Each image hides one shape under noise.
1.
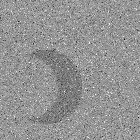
dark crescent
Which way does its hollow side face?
left
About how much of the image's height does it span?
half
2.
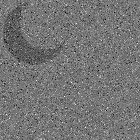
dark crescent, top left
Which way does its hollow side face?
up and right
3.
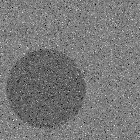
dark disc
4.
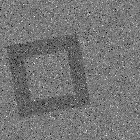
dark square frame
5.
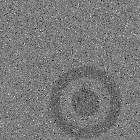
dark bullseye
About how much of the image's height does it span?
half
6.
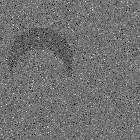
dark crescent
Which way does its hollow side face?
down
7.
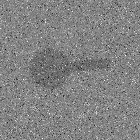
dark lollipop
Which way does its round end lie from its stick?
left
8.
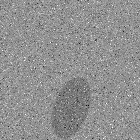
dark ellipse, bottom middle
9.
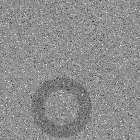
dark ring, bottom middle
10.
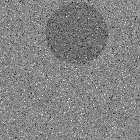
dark disc, top middle
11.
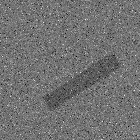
dark bar
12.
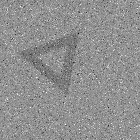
dark triangle frame
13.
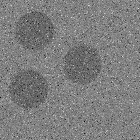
dark three dots
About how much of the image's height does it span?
two thirds
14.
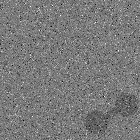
dark dumbbell, bottom right
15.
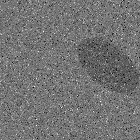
dark ellipse, middle right
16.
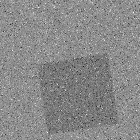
dark square
